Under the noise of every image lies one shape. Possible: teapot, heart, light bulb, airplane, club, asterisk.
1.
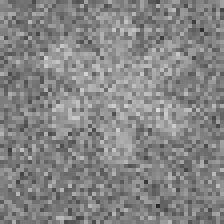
asterisk
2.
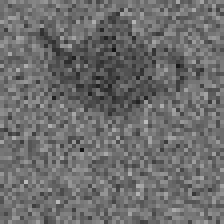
teapot
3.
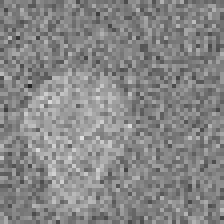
light bulb
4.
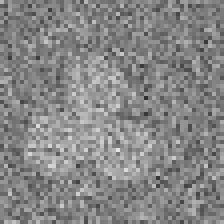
club
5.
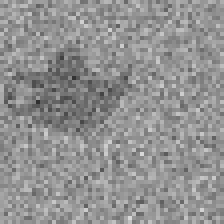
teapot
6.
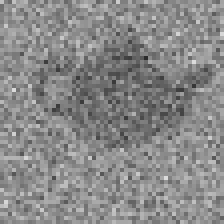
teapot
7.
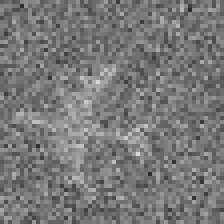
airplane
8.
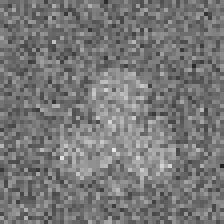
club
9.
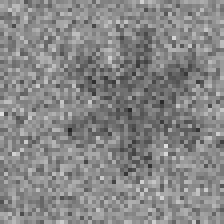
asterisk
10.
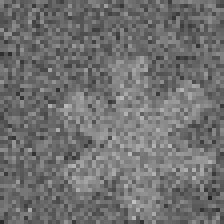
asterisk
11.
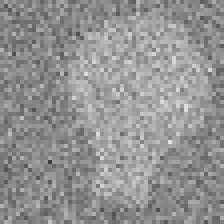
light bulb
